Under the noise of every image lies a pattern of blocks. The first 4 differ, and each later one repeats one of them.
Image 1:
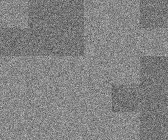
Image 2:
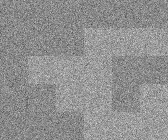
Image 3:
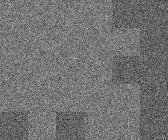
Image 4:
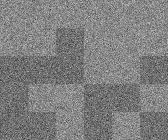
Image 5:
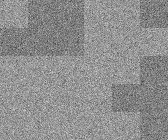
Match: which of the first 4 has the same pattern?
1
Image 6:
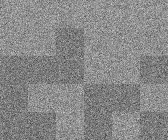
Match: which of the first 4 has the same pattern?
4
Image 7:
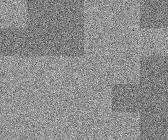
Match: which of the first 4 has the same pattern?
1
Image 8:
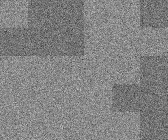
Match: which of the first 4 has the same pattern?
1
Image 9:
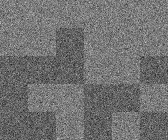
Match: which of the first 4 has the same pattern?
4
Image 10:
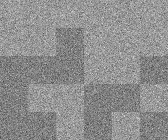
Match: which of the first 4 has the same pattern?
4
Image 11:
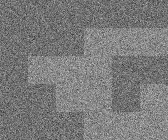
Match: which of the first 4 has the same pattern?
2
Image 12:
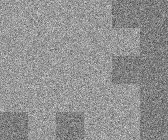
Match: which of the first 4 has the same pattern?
3
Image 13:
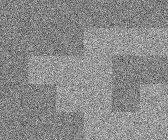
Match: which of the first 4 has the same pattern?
2
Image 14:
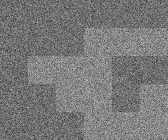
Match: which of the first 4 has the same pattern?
2
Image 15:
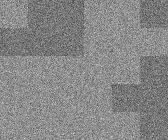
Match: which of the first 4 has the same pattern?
1
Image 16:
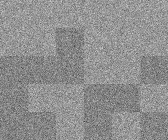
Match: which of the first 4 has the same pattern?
4
